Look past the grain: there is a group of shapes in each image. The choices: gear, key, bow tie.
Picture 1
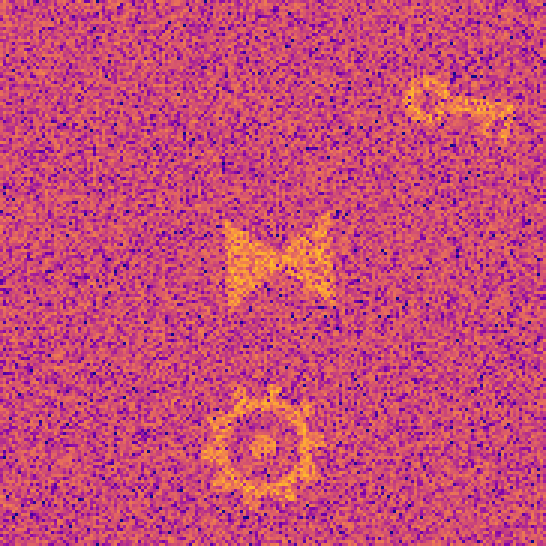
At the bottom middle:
gear
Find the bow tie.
centre
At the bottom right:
nothing
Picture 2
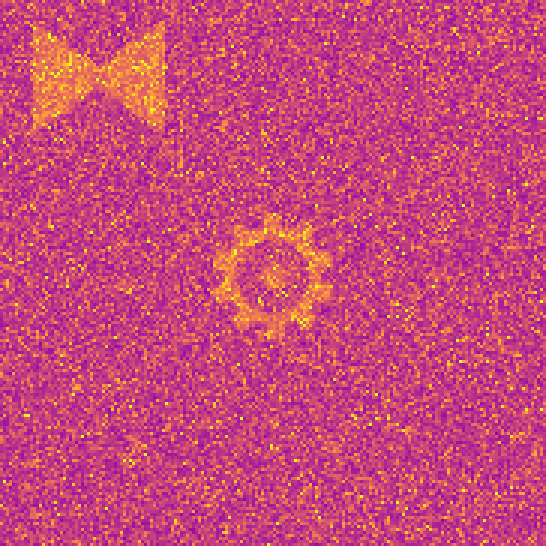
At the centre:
gear
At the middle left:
nothing
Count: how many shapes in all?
2
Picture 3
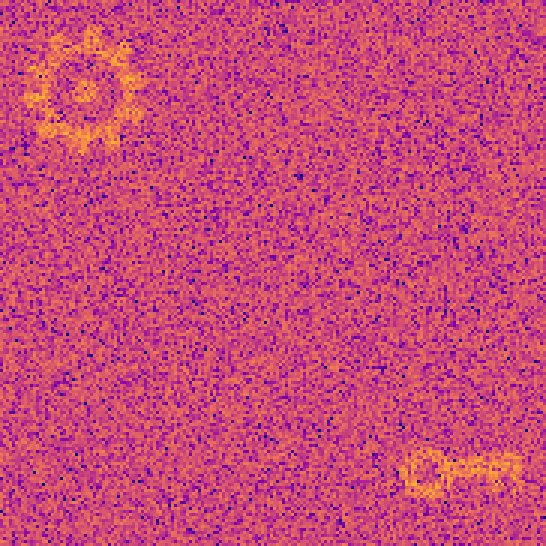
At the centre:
nothing
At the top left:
gear
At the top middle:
nothing
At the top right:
nothing
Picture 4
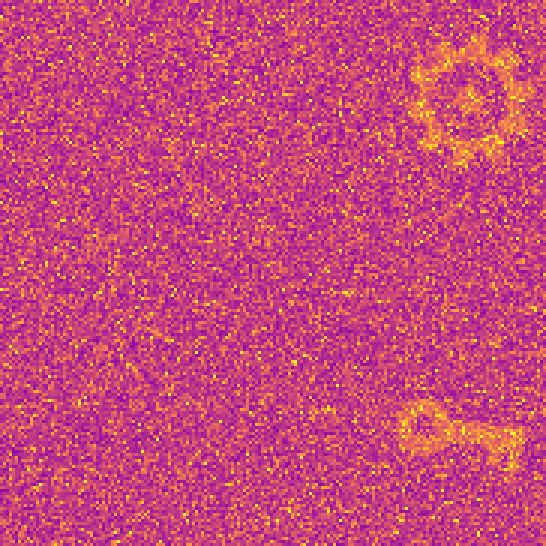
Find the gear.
top right
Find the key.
bottom right
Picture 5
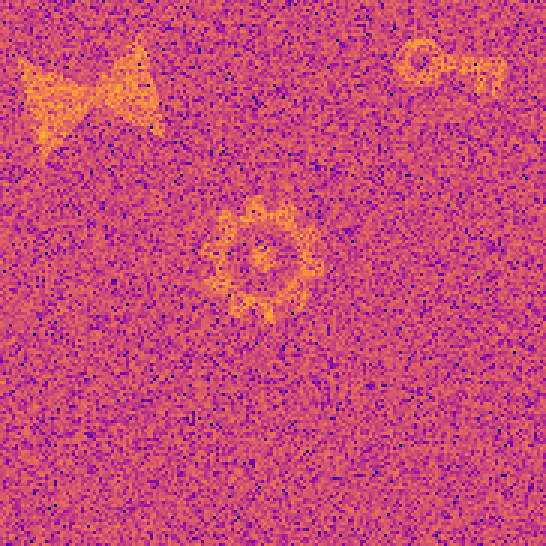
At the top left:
bow tie
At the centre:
gear
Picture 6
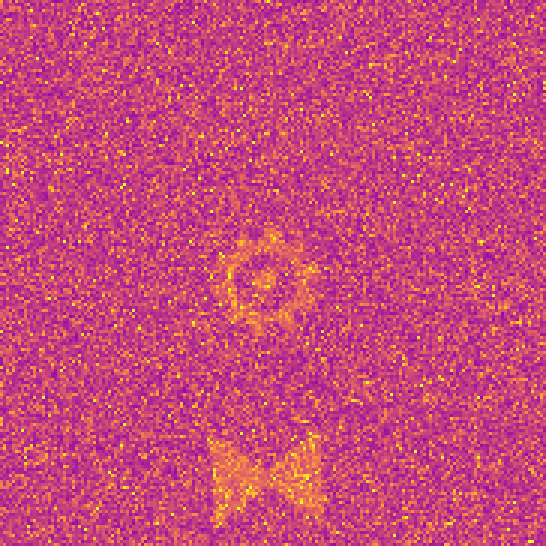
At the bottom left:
nothing
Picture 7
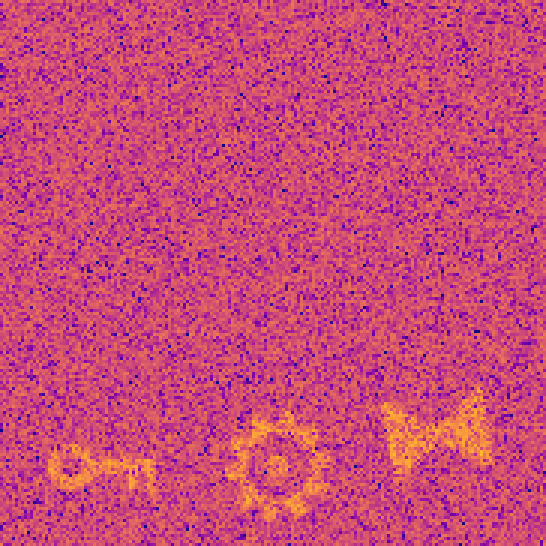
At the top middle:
nothing
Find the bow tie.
bottom right
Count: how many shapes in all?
3
